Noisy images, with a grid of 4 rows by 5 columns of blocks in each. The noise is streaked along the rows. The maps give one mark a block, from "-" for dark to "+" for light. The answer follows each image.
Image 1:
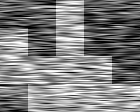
- - + - -
+ - + - -
+ + + + -
- + + + +
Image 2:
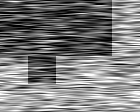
- - - - +
- - - - +
+ - + + +
+ + + + +
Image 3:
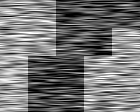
+ + - - -
+ + - - +
+ - - + +
+ - - + +
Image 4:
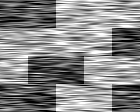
- - + + +
+ + + + -
+ - - + +
- - + + -
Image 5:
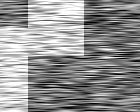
- + + - -
+ + + - -
+ - - - -
+ - - - -
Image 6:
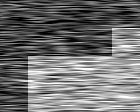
- - - - -
- - - - +
- + + + +
- + + + +
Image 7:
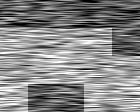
- - - - -
+ + + + -
+ + + + +
+ - - + +
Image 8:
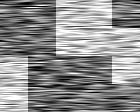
- - + + -
- - + + +
+ - - - +
+ - - - -
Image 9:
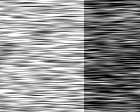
+ + + - -
+ + + - -
+ + + - -
+ + + - -
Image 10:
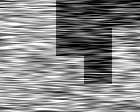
+ + - - -
+ + - - +
+ + + - +
+ + + + +
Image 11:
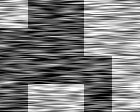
+ - - + +
- - - + +
- - - - +
- + + - +
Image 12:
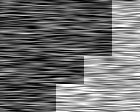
- - - - +
- - - - +
- - - + +
- - + + +
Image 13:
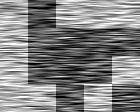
+ - + + +
+ - - - -
+ - - - +
+ + - + -
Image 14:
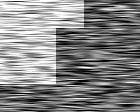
+ + + - -
+ + - - -
+ + - - -
- - - - -
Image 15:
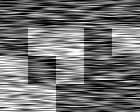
- - - - -
- + + - +
+ - + - -
+ + - - -
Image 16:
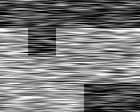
- - - - -
+ - + + +
+ + + + +
+ + + - -
